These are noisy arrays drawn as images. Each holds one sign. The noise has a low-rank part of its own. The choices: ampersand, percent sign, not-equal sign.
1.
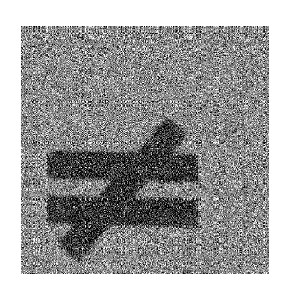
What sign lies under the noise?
not-equal sign
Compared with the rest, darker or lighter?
darker
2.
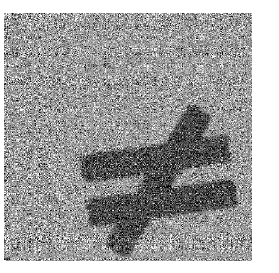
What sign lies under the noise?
not-equal sign
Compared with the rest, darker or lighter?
darker
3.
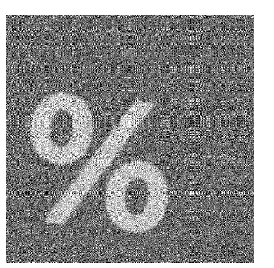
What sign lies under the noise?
percent sign
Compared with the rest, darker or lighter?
lighter
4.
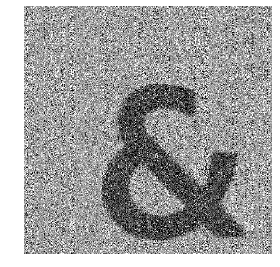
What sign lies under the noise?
ampersand
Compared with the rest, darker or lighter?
darker
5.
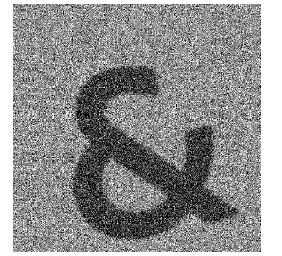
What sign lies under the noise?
ampersand
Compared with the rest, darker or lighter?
darker
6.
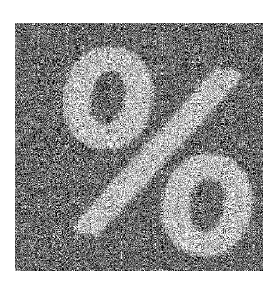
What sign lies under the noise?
percent sign
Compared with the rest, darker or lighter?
lighter
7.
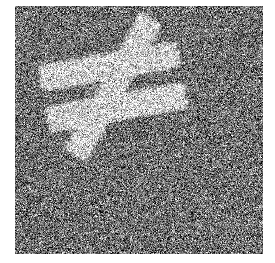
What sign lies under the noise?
not-equal sign
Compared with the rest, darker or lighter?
lighter
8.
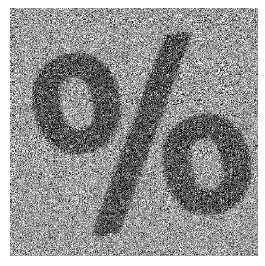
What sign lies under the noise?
percent sign
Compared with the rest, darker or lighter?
darker
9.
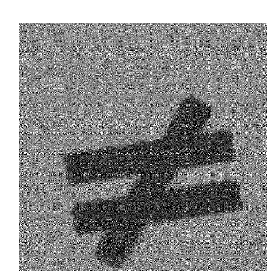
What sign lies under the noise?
not-equal sign
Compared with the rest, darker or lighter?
darker
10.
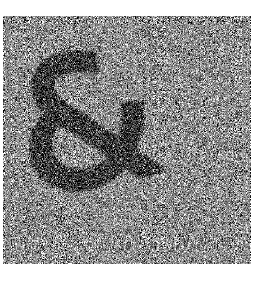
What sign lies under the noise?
ampersand
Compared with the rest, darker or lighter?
darker
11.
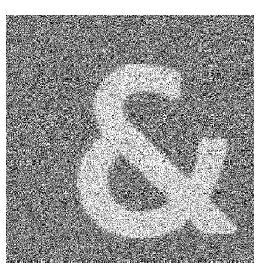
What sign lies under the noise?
ampersand
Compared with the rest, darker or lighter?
lighter
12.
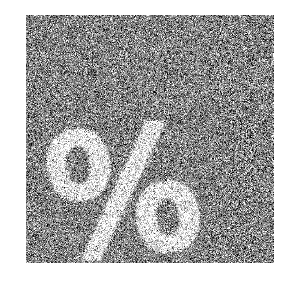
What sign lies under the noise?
percent sign
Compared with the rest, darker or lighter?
lighter
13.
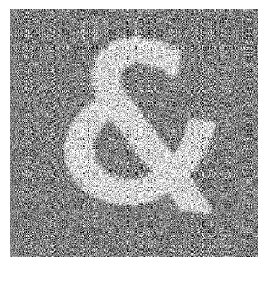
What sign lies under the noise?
ampersand
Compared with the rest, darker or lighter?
lighter
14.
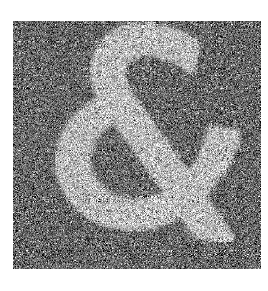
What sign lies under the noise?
ampersand
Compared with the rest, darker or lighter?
lighter
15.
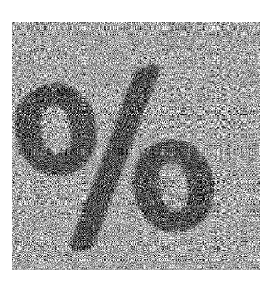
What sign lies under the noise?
percent sign
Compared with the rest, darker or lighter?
darker
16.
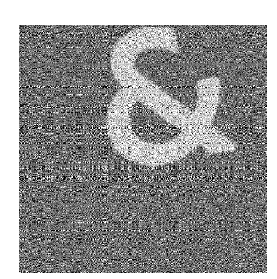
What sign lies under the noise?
ampersand
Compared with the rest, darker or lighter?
lighter
